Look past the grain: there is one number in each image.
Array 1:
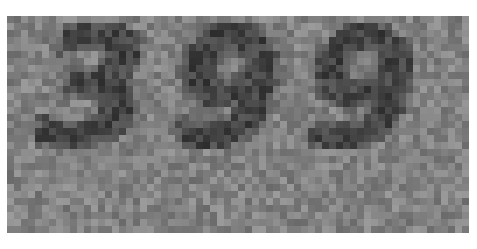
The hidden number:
399
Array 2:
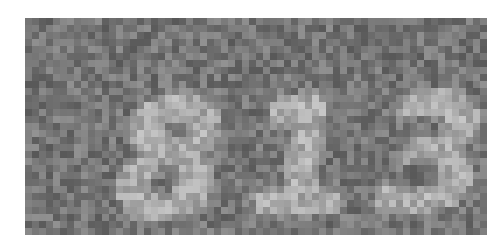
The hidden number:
813
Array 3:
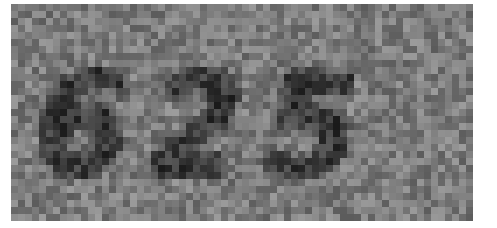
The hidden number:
625
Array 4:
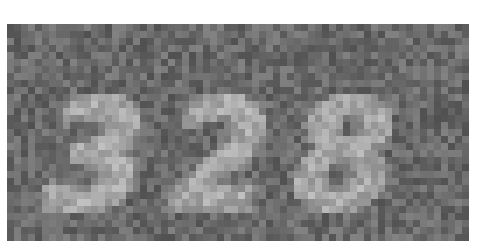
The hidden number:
328
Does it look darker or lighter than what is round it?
lighter
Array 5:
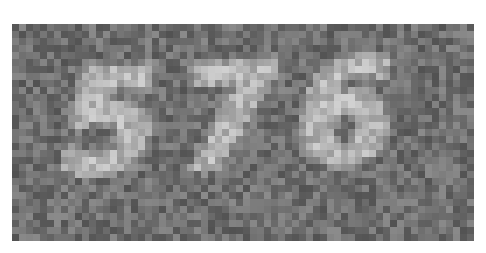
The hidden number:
576
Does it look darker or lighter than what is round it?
lighter
